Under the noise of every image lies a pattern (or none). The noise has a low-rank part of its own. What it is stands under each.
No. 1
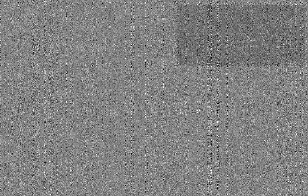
one block
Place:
top right
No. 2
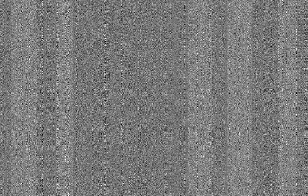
bands of columns
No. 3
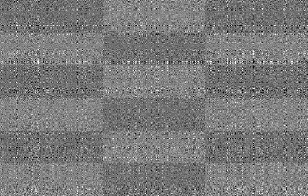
a checkerboard
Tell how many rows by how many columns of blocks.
6 by 3
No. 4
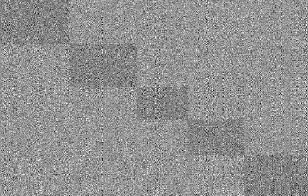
blocks along the diagonal
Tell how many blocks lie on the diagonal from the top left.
5
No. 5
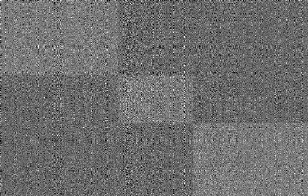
blocks along the diagonal
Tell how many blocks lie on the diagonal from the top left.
3
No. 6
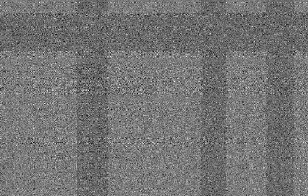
bands of rows crossing bands of columns
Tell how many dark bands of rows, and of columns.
1 and 3
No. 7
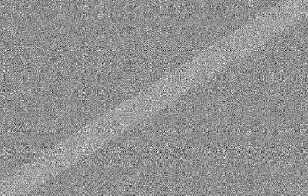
a diagonal band
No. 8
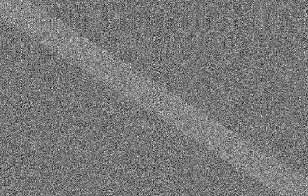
a diagonal band
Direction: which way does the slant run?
top left to bottom right
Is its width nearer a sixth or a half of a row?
a sixth
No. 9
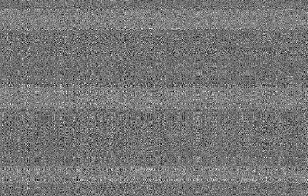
bands of rows
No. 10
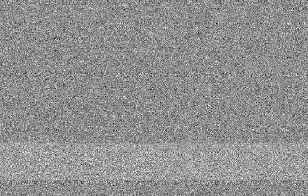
one band of rows
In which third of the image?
bottom
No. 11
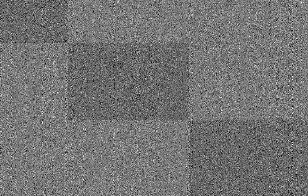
blocks along the diagonal
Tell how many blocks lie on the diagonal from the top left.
3
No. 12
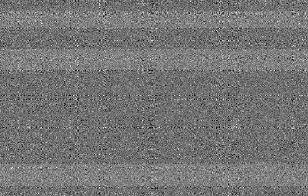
bands of rows
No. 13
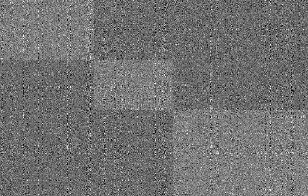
blocks along the diagonal
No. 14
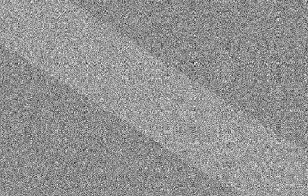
a diagonal band
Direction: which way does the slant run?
top left to bottom right
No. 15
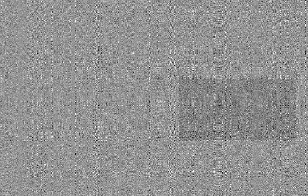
one block
